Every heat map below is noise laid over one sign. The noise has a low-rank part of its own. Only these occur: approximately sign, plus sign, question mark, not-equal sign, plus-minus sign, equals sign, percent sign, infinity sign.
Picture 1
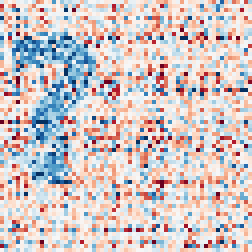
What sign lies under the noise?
question mark
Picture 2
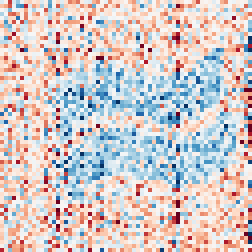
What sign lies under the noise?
approximately sign
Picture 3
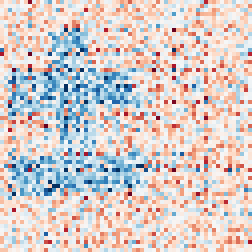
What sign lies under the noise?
plus-minus sign
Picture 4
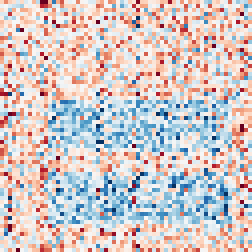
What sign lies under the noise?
equals sign
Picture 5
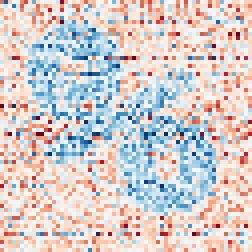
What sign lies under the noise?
percent sign
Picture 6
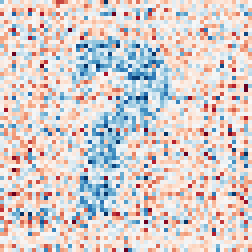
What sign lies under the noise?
question mark
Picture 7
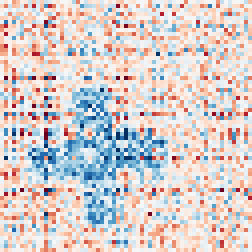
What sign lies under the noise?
plus sign
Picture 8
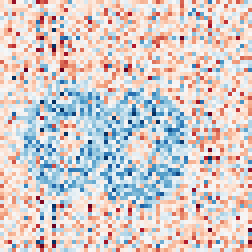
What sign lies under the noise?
infinity sign
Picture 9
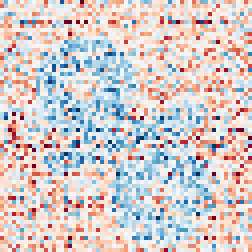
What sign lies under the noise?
percent sign
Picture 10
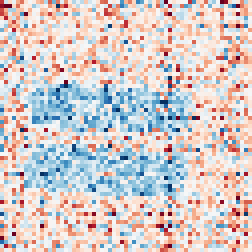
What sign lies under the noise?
equals sign
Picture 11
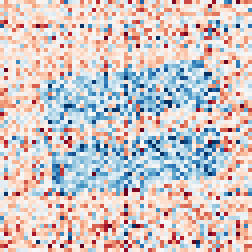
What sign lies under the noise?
equals sign
